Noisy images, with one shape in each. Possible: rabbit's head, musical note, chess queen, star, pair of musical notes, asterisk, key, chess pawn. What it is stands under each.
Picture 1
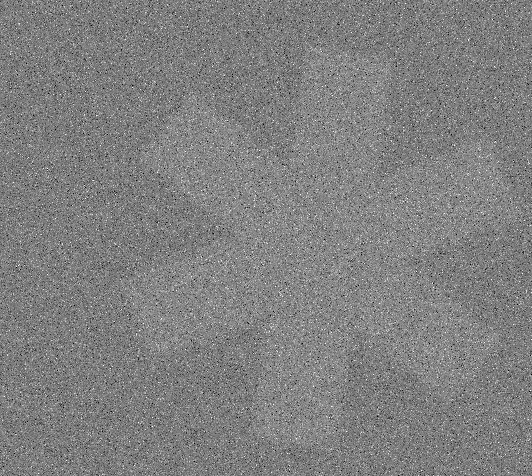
light asterisk
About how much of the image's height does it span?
nearly all
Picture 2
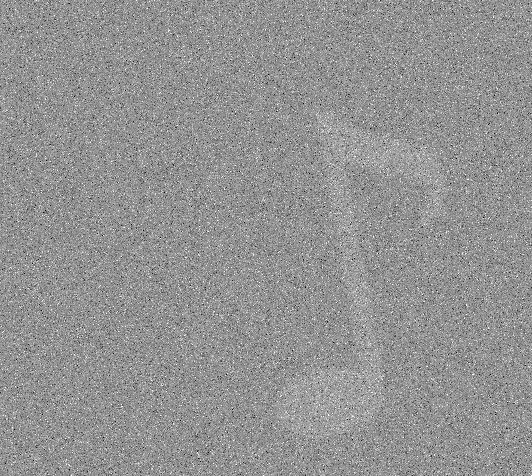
light musical note
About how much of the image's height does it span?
two thirds
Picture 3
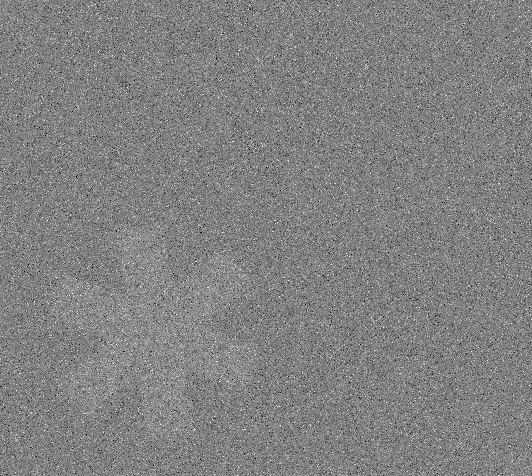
light asterisk
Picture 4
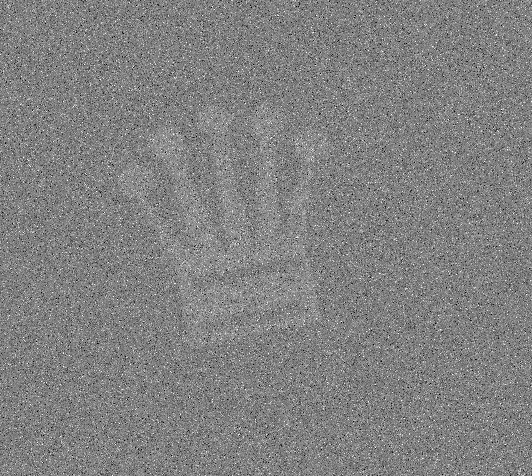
light chess queen
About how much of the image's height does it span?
half
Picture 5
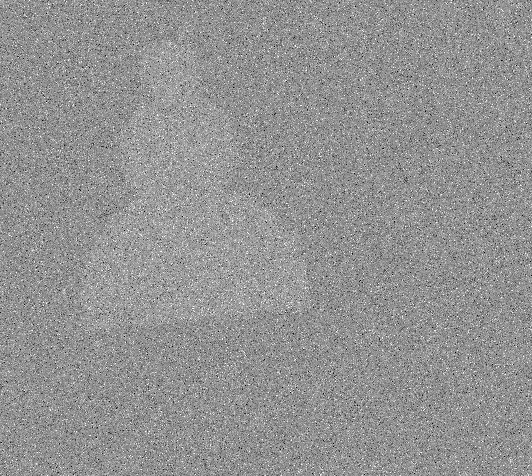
light chess pawn
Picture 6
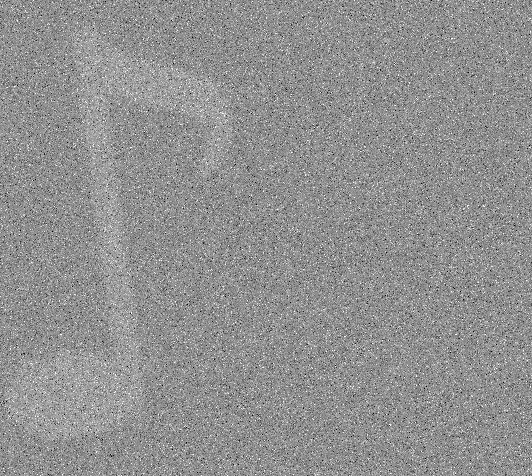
light musical note
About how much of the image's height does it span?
nearly all
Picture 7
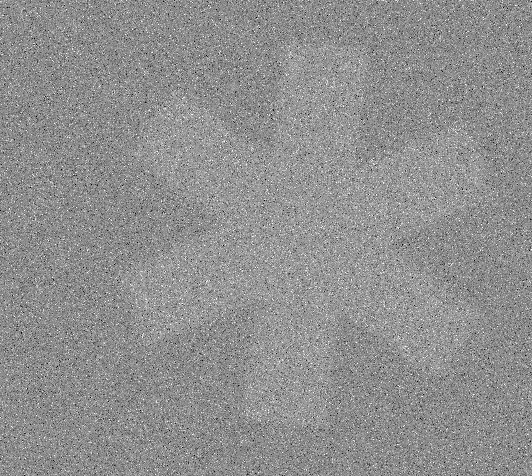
light asterisk
